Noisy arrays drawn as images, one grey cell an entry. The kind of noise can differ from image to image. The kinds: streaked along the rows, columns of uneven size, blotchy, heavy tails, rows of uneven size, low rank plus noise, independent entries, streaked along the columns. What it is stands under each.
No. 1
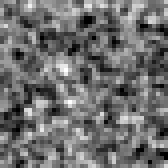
blotchy
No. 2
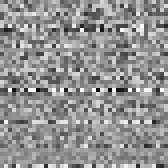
rows of uneven size
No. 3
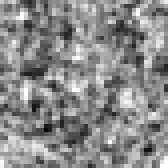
blotchy
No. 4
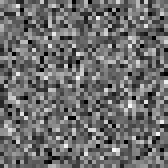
independent entries
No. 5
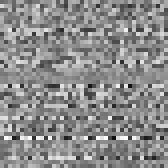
rows of uneven size
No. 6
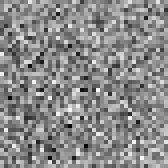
independent entries
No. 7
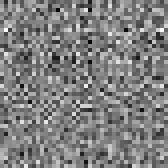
low rank plus noise
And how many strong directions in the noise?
three or four
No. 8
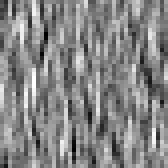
streaked along the columns
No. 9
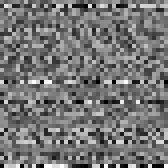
rows of uneven size
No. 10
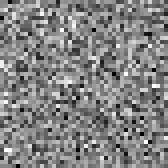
independent entries
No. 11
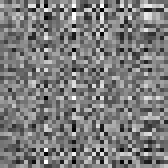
low rank plus noise
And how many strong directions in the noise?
one
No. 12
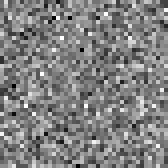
independent entries
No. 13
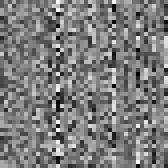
columns of uneven size
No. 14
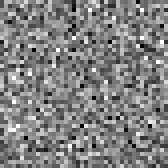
independent entries
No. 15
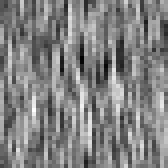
streaked along the columns
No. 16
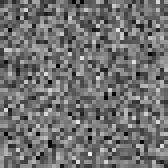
independent entries
